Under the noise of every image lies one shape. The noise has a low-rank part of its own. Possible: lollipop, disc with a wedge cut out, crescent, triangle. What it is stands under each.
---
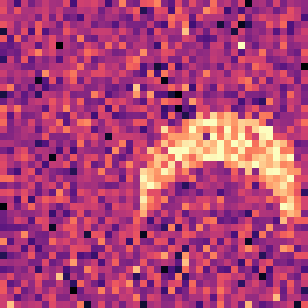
light crescent
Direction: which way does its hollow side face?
down
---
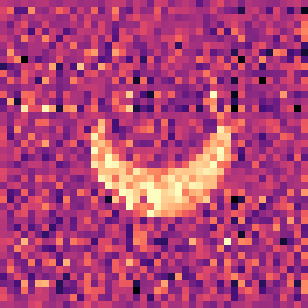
light crescent
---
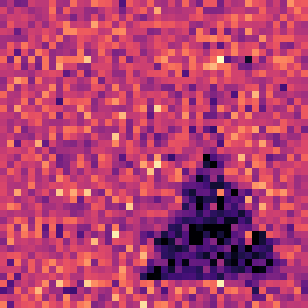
dark triangle
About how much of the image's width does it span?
half
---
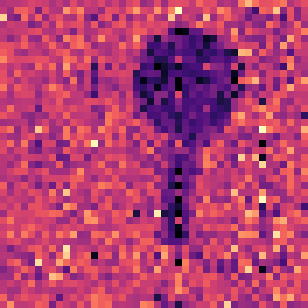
dark lollipop
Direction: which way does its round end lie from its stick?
up
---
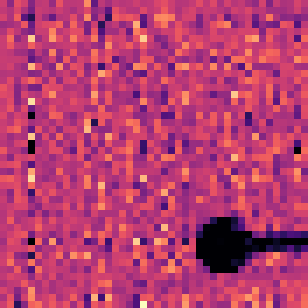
dark lollipop, bottom right
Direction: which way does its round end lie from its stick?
left
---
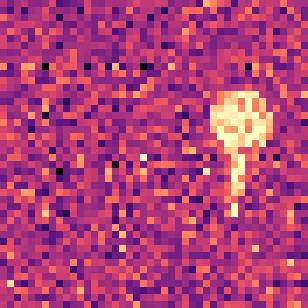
light lollipop, middle right
